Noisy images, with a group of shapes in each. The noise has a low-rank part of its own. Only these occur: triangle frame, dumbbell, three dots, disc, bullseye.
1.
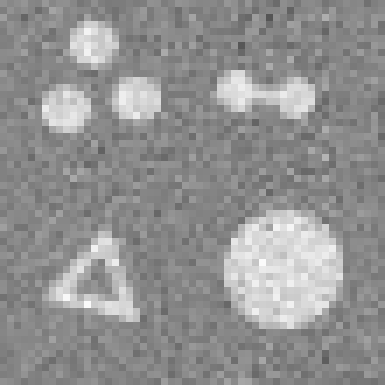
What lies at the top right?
dumbbell
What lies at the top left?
three dots
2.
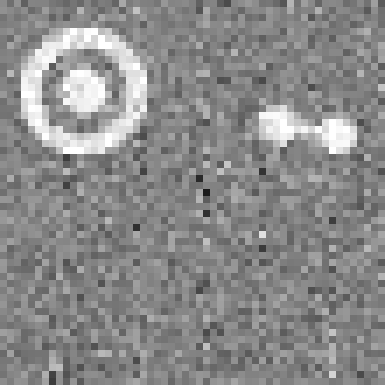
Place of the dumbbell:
top right
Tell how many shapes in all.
2
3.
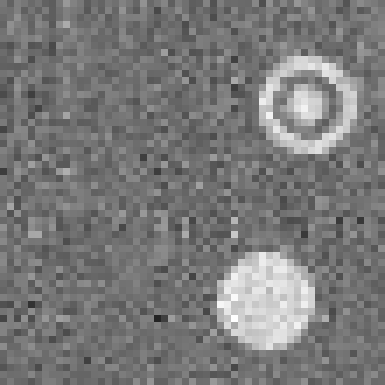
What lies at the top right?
bullseye
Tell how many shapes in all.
2
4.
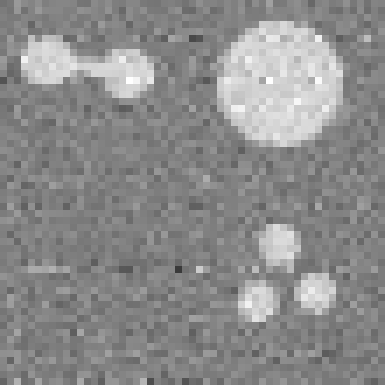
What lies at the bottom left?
nothing
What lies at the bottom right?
three dots
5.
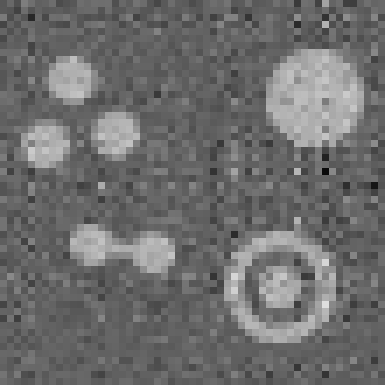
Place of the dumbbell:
bottom left
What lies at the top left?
three dots
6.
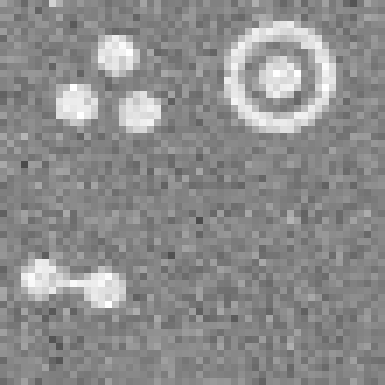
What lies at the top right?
bullseye
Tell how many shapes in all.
3
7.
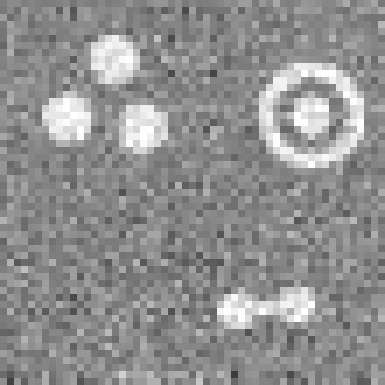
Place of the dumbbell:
bottom right
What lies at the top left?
three dots
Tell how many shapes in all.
3
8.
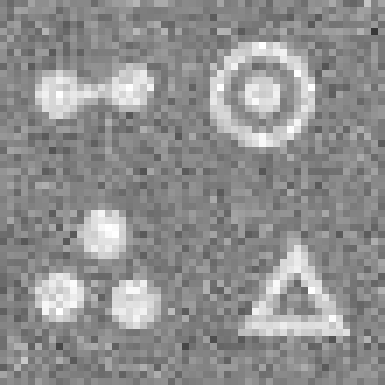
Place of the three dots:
bottom left
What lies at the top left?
dumbbell
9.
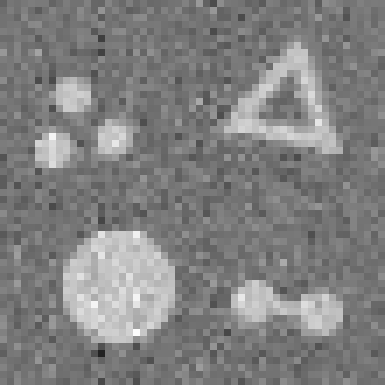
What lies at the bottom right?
dumbbell
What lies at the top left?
three dots
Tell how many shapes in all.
4
